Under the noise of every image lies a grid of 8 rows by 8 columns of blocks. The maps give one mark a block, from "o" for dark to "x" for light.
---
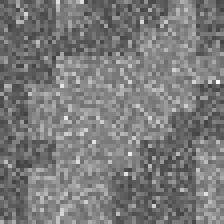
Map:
o o x o o o x o
o o o o o x x o
o o x x x x x x
o x x x x x x o
o x x x x x o o
o o x x x o o x
o x x x o o o x
o x x x o o o x
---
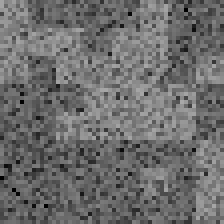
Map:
x o o o o x o o
x x x o x x o o
x o x x x x o x
o o o x x x x o
o o x x x x x o
o o o o o o o x
o o o o o x o x
o o o o o o o x
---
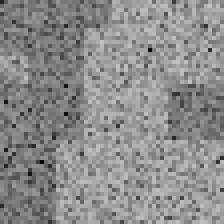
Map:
o o o o x x x x
o o o x x x x x
x o o x x x x x
o o o x x x o o
o o o x x x o o
o o x x x x x x
o o x x x x x x
o o x x x x x x
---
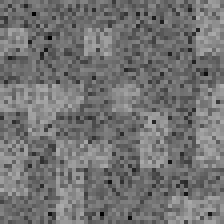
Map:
o o o o o o o x
x o o x o o o x
o o o o o o o o
x x x o x o o x
o x o o o x o x
x o x x o x o x
x o x o o o o o
o o x o o o x x
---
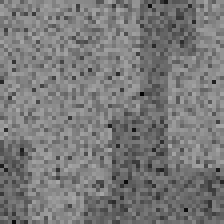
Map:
x x x x x o o x
x x x x x o o x
x x x x x o x x
x x x x x o x x
x x x x o o x x
o x x x o o x x
o x x x o o o o
o x x o o o o o
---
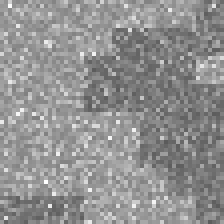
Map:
x x x x x x x o
x x x x o o o o
x x x o o o o x
x x x o o o o o
x x x x x o o o
x x x x x o o o
x x x x x x o o
o o o x x x x o
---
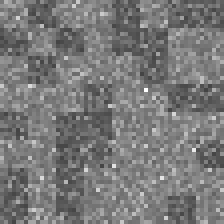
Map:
x o x x o x o o
o x o x o o x x
x o x x x o x x
x x x o x x o o
o x o o x x x x
x x o o x x x o
o x o x x x x x
o x o x x x o x
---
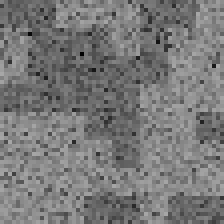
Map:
o o x x x o o x
x o o o x o x x
x o o o o o x x
o o o o o x x x
x x x o o x x o
x x x x o x x x
x x x x x x x x
x x x o o x o o
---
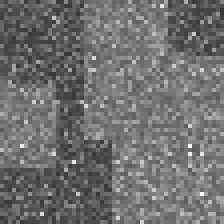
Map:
o o o x x x o o
o o o x x x o o
o o o x x x x x
x x o x x x x x
x x o x x x x x
x x o o x x x x
o o o o x x x x
o o o o x x x x
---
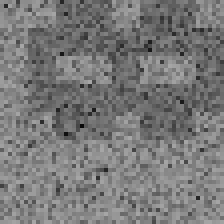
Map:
x x o o x o o x
x o o o o o o o
x o x x o x x o
x o o o o o o o
x x o o x o o x
x x x x x x x x
x x x x x x x x
x x x x x x x x
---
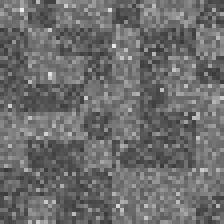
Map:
x o x x o x x o
o x o o x o o x
o x x o x o x o
o o o x x o x x
x x x o x o o x
x o o x o o o x
o o o o x x x x
o x o o x x x o
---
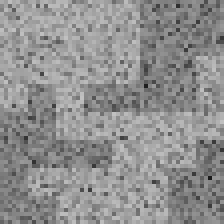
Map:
x x x x x o o o
x x x x x o o o
x x x x x o o x
x o x o o o o x
o o x x x x x x
o o o o x x x o
o x x x x x o o
o o x x x x o o
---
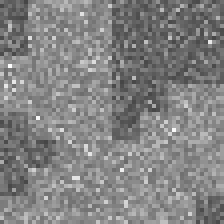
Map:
o x x x o o o o
o x x x o o o o
x x x x o o o o
x x x x o o x x
o x x x o x x x
o o x x x x x x
o x x x x x x x
x x x x x x x o
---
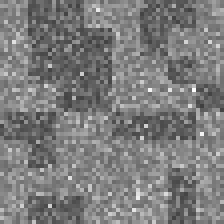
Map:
x o o x x o o x
x o o o x o x x
x o o o x x o x
x x o o x x x o
o o x x o o o x
x o x x x x x x
x x x x x x o x
x o o x x x o x
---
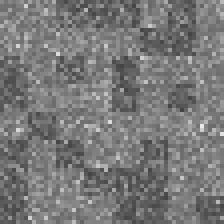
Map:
x x o o o x o x
x x x x x o o x
o x o x o x x x
o x x x o x o x
x o x x x x x x
o x o x x o x x
o x x o o o x x
o x x x o o x o
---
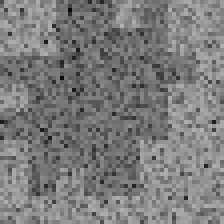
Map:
x x o o x o x x
x x o o o o x x
o o o o o o o x
x o o o o o x x
o o o o o o x x
x o o o o x x x
x o x o o x x x
x x x x x x x x
